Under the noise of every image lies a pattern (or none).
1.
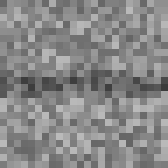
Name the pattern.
one band of rows
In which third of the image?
middle
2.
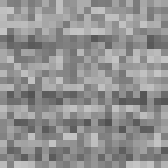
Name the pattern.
bands of rows
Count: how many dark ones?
4
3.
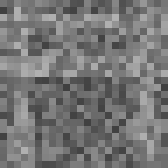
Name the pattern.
bands of rows crossing bands of columns
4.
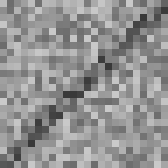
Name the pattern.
a diagonal band
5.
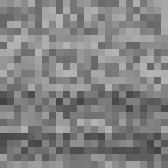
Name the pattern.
bands of rows
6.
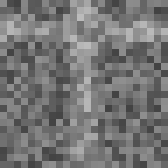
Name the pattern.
bands of rows crossing bands of columns
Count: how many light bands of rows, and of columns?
1 and 1
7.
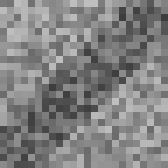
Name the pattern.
a diagonal band
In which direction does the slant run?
bottom left to top right
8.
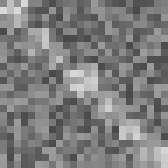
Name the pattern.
blocks along the diagonal
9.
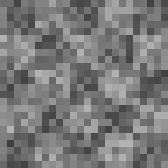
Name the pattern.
a checkerboard
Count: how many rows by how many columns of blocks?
5 by 5
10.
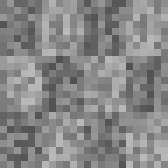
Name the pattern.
a checkerboard
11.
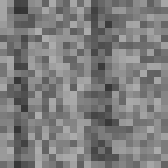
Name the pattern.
bands of columns
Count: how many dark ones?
2
